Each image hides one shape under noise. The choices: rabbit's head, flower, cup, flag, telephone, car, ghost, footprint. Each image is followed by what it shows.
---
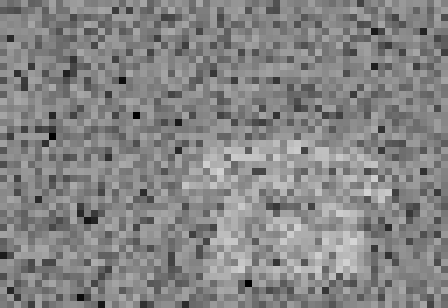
telephone
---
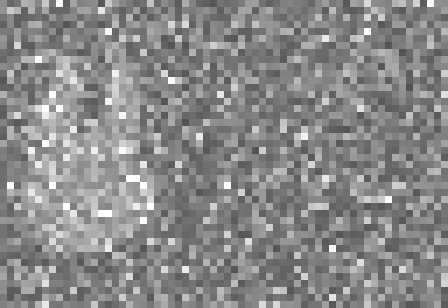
rabbit's head
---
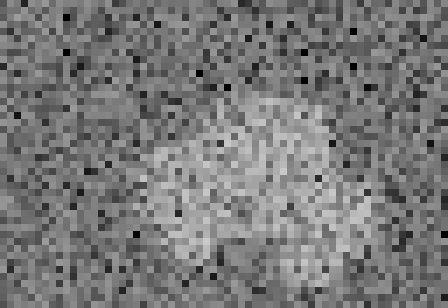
car
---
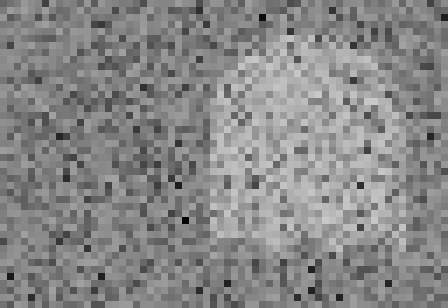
ghost
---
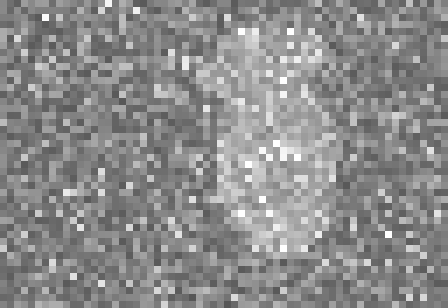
footprint
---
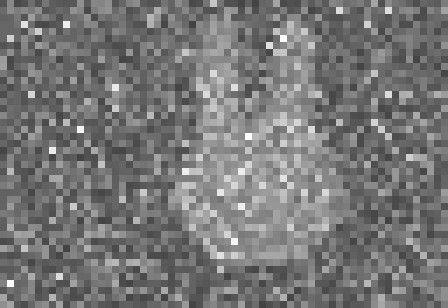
rabbit's head
